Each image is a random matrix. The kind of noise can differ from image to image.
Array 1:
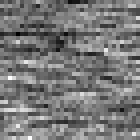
streaked along the rows
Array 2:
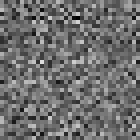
low rank plus noise
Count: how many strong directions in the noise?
one
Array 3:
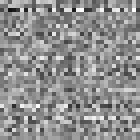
rows of uneven size
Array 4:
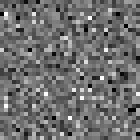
heavy tails
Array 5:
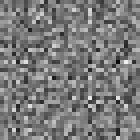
low rank plus noise
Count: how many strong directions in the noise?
two
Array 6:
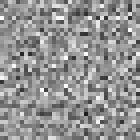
low rank plus noise
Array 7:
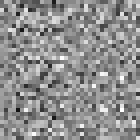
low rank plus noise
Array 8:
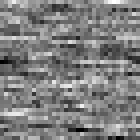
streaked along the rows
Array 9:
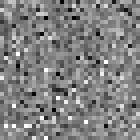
heavy tails
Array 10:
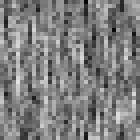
streaked along the columns
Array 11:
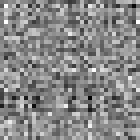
low rank plus noise
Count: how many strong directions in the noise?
three or four
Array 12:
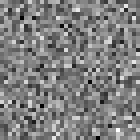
independent entries
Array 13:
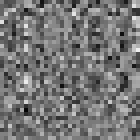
low rank plus noise
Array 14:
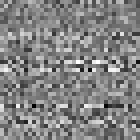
rows of uneven size
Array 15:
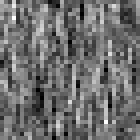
streaked along the columns
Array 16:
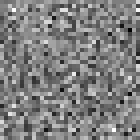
low rank plus noise
